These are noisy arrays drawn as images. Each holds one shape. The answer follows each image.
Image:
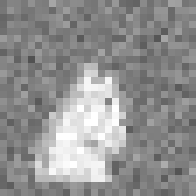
chess knight
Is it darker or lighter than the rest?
lighter
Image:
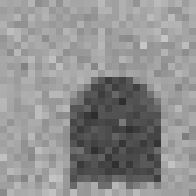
ghost
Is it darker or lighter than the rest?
darker
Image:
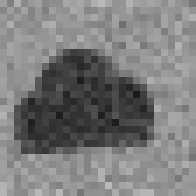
cloud
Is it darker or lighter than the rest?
darker
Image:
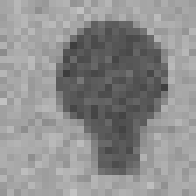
light bulb
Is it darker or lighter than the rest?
darker
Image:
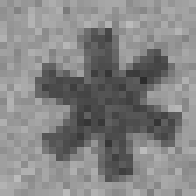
asterisk
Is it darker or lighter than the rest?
darker
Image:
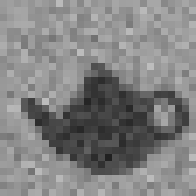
teapot
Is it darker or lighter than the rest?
darker
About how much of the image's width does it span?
nearly all
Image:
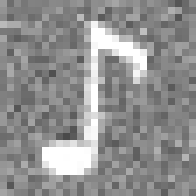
musical note
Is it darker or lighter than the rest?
lighter
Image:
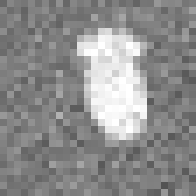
footprint
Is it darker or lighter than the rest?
lighter
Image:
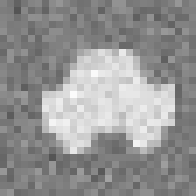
car
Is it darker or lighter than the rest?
lighter
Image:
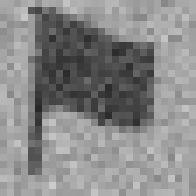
flag
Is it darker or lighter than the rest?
darker
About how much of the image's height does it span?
nearly all
